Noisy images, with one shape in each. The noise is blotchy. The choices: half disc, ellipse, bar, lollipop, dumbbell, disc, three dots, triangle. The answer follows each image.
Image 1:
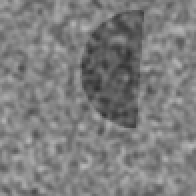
half disc
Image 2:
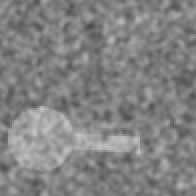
lollipop
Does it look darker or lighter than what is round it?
lighter
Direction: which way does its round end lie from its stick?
left
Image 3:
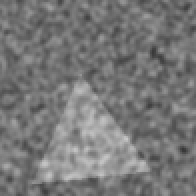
triangle
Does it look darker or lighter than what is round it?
lighter
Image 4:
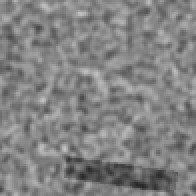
bar
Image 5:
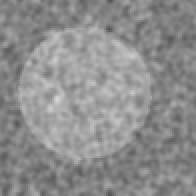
disc
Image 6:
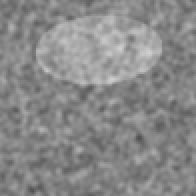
ellipse
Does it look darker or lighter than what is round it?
lighter
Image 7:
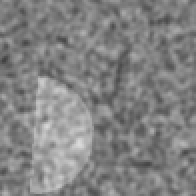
half disc
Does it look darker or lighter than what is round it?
lighter
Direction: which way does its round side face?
right
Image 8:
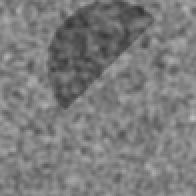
half disc
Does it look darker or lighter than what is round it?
darker
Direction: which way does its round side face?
up and left
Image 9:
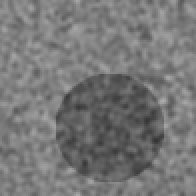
disc
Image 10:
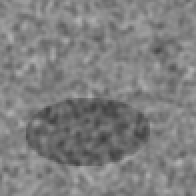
ellipse
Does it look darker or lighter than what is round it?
darker
